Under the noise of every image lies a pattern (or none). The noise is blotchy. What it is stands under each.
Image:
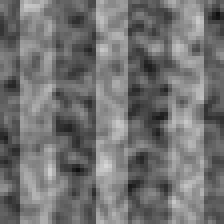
vertical stripes
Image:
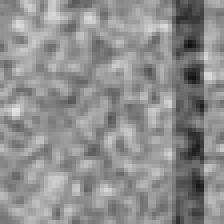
one vertical stripe
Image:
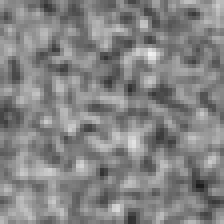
only noise
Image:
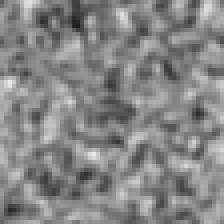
only noise
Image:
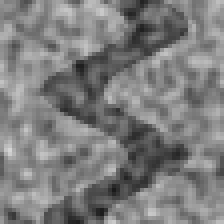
a wavy band
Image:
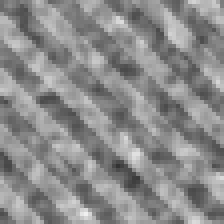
diagonal stripes
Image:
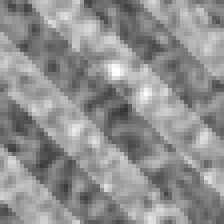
diagonal stripes
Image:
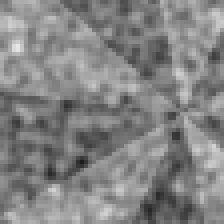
spokes from one point
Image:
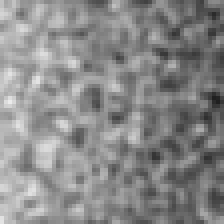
a smooth slope
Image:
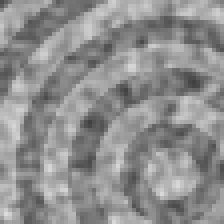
rings round one point
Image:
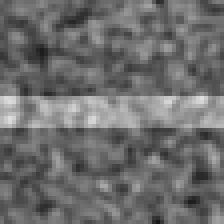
one horizontal stripe
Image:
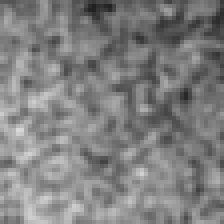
a smooth slope
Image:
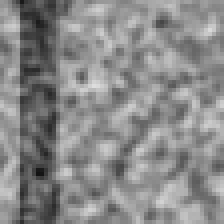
one vertical stripe
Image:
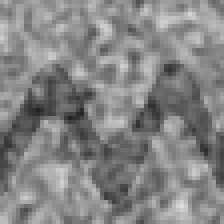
a wavy band
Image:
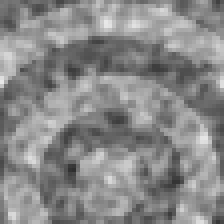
rings round one point
